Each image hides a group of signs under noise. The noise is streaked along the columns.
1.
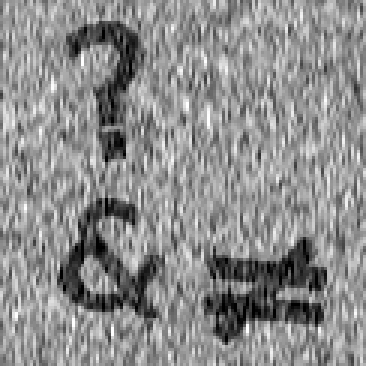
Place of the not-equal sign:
bottom right
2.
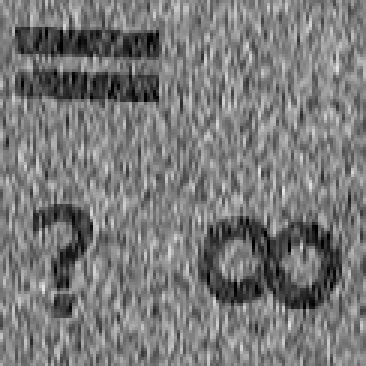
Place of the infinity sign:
bottom right
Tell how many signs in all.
3
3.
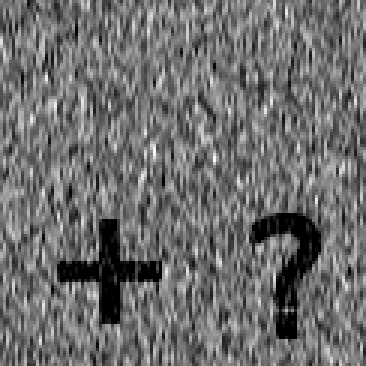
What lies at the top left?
nothing
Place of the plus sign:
bottom left
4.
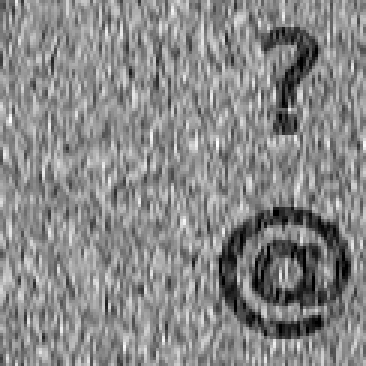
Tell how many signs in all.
2
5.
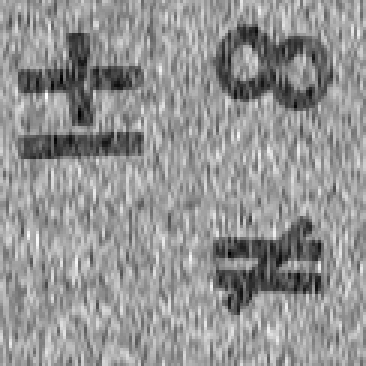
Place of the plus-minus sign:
top left
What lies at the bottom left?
nothing
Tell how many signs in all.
3
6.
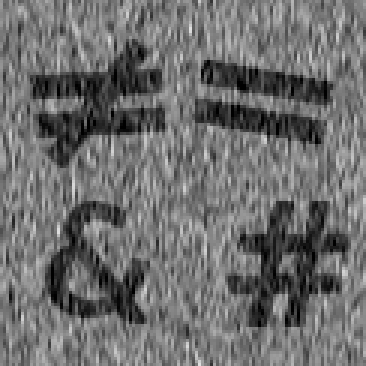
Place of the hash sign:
bottom right
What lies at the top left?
not-equal sign
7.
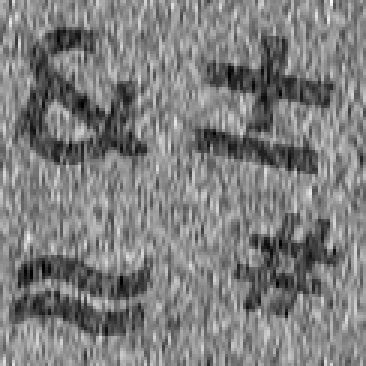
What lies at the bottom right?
hash sign
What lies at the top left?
ampersand
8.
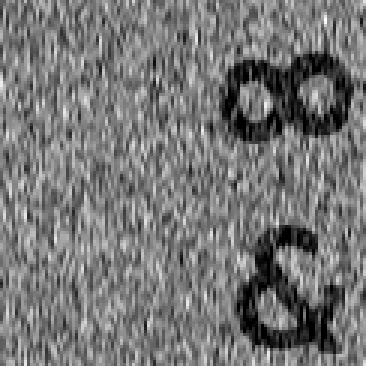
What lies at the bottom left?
nothing
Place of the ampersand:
bottom right
